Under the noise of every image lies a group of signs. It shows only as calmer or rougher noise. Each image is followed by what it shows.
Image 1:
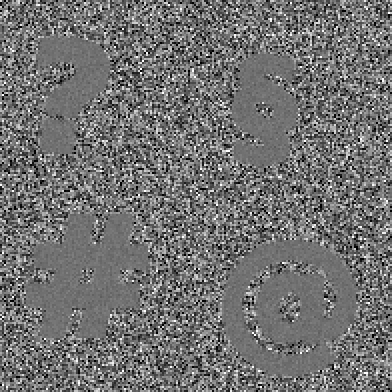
top left: question mark; top right: section sign; bottom left: hash sign; bottom right: at sign
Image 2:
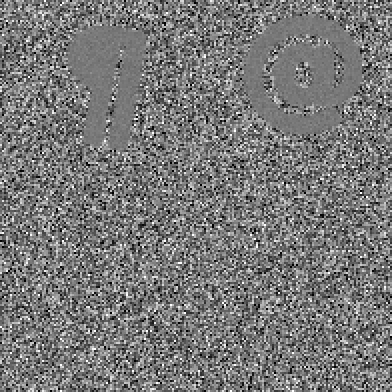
top left: pilcrow; top right: at sign
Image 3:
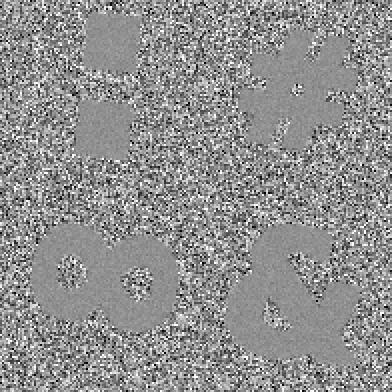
top left: colon; top right: hash sign; bottom left: infinity sign; bottom right: ampersand
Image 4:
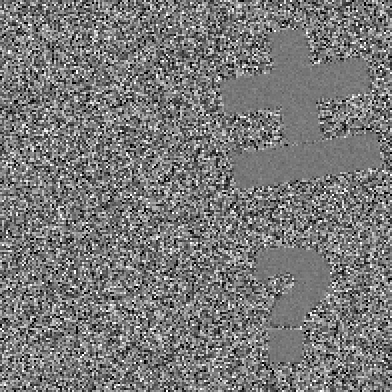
top right: plus-minus sign; bottom right: question mark
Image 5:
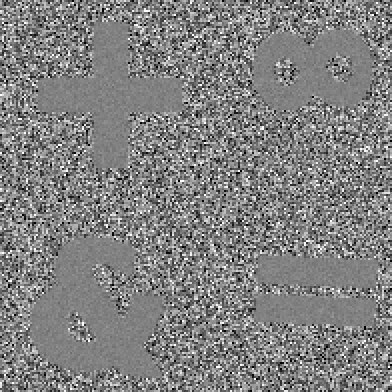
top left: plus sign; top right: infinity sign; bottom left: ampersand; bottom right: equals sign
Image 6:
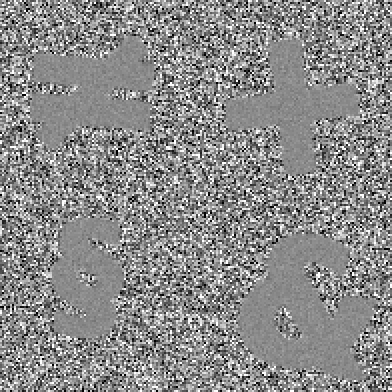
top left: not-equal sign; top right: plus sign; bottom left: section sign; bottom right: ampersand
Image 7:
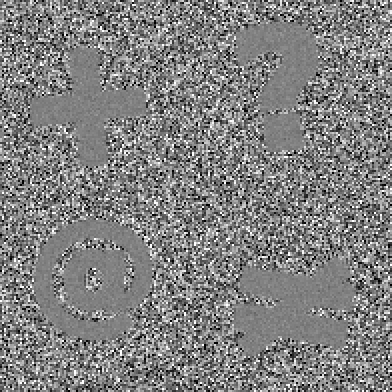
top left: plus sign; top right: question mark; bottom left: at sign; bottom right: not-equal sign
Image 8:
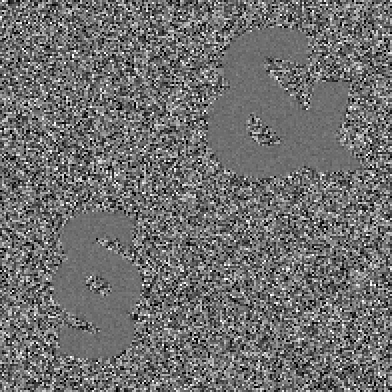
top right: ampersand; bottom left: section sign
